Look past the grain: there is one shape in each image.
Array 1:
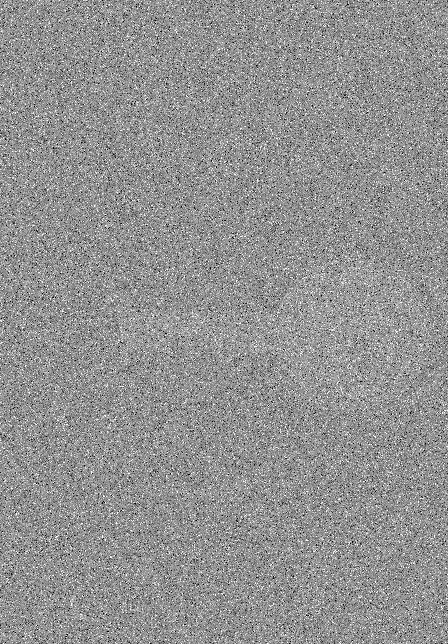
lollipop
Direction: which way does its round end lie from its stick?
right
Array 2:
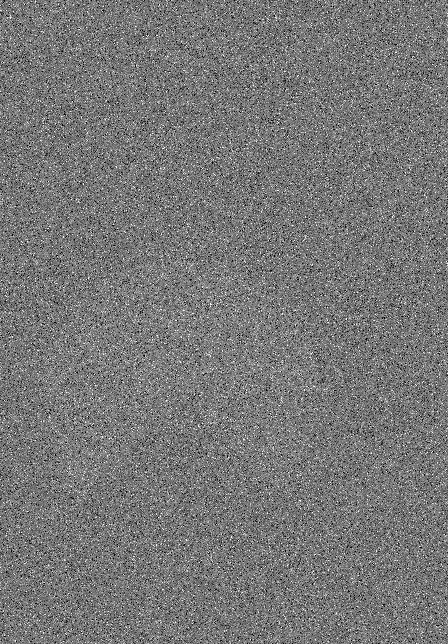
disc with a wedge cut out
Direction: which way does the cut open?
down
